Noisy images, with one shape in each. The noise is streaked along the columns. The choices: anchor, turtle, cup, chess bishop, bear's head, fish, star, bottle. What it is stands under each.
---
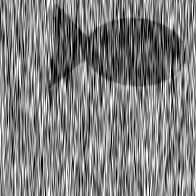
fish
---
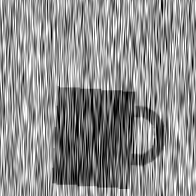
cup
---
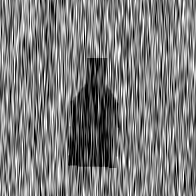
bottle
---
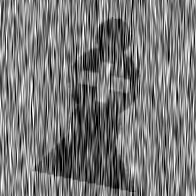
chess bishop
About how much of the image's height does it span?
nearly all
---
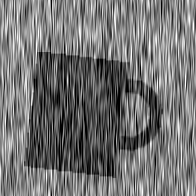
cup
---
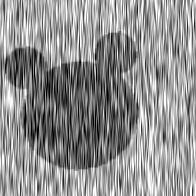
bear's head
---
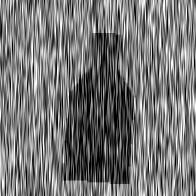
bottle
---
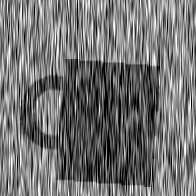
cup
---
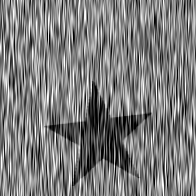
star
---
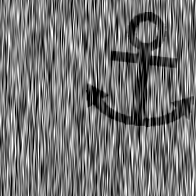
anchor
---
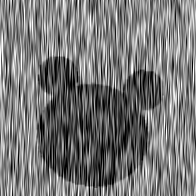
bear's head
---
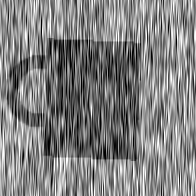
cup
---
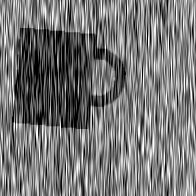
cup
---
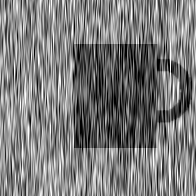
cup
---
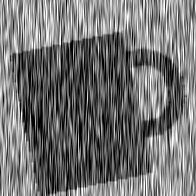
cup
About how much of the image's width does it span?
nearly all
